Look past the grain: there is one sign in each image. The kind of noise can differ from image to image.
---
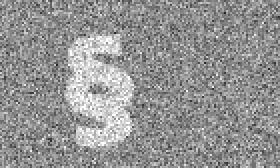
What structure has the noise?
independent entries
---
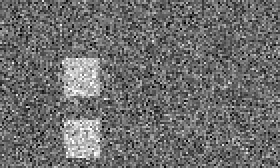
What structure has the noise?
independent entries
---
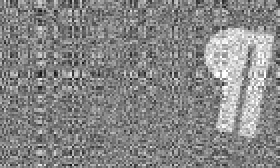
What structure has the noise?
low rank plus noise
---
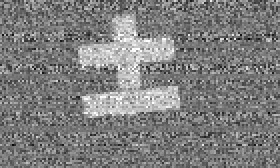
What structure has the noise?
rows of uneven size
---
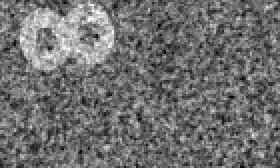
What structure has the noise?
blotchy
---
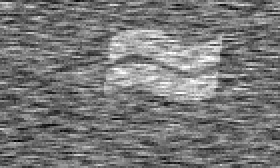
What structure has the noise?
streaked along the rows
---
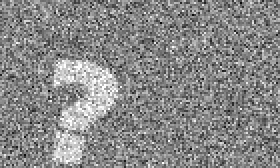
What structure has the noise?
independent entries
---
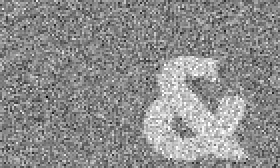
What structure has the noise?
independent entries
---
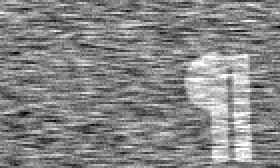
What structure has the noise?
streaked along the rows
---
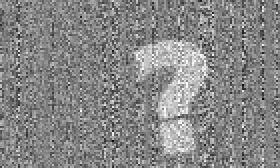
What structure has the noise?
columns of uneven size
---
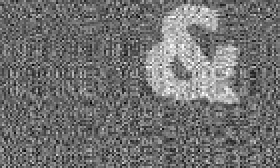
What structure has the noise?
low rank plus noise
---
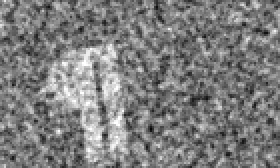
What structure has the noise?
blotchy
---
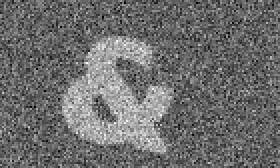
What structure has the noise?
independent entries
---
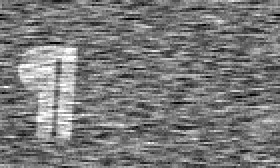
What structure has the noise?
streaked along the rows
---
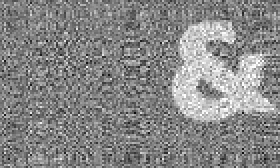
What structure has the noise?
low rank plus noise
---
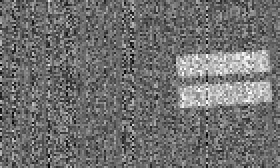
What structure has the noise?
columns of uneven size
